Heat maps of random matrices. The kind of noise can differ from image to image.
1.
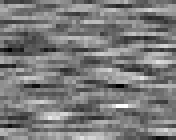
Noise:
streaked along the rows
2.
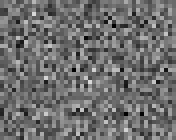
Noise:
low rank plus noise
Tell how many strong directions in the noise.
five to eight
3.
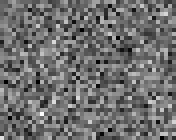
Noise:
independent entries
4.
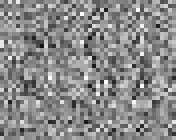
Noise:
low rank plus noise
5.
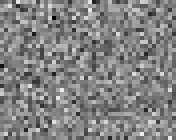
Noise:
independent entries
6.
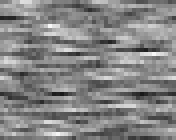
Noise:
streaked along the rows
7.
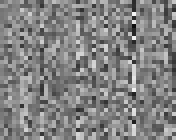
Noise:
columns of uneven size
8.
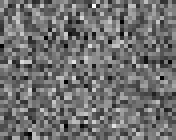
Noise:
low rank plus noise
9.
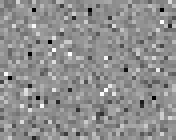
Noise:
heavy tails
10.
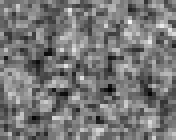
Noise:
blotchy
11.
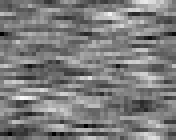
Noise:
streaked along the rows
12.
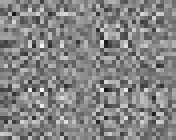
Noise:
low rank plus noise
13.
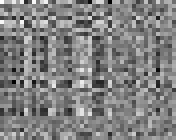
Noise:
low rank plus noise
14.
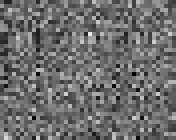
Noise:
low rank plus noise
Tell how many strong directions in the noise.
five to eight
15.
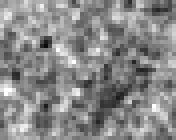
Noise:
blotchy
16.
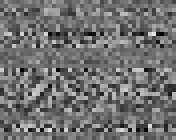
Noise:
rows of uneven size
